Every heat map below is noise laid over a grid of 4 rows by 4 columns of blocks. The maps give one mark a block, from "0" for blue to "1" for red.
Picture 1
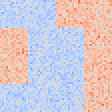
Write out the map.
0011
1001
1001
0001
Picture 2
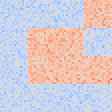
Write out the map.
0001
0110
0111
0000
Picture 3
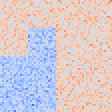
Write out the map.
1111
1011
0011
0011
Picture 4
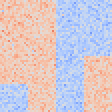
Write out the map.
1100
1100
1101
0101
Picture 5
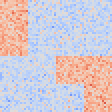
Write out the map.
1000
1000
0011
0001
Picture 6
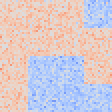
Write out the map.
1110
1111
1001
1000
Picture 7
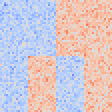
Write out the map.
0011
0011
0101
0101
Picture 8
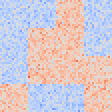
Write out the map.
0010
0110
0111
1001
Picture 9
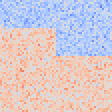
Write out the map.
0000
1100
1111
1111
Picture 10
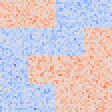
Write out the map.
1100
0001
0111
0011
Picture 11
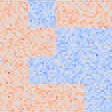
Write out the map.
1011
1100
1000
1110
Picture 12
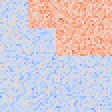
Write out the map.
0111
0011
0000
0000
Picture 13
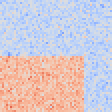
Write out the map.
0000
0000
1110
1110
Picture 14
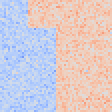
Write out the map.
0111
0011
0011
0011
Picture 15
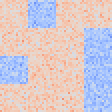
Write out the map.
1011
1110
0110
1110
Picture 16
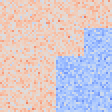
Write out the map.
1111
1110
1100
1100
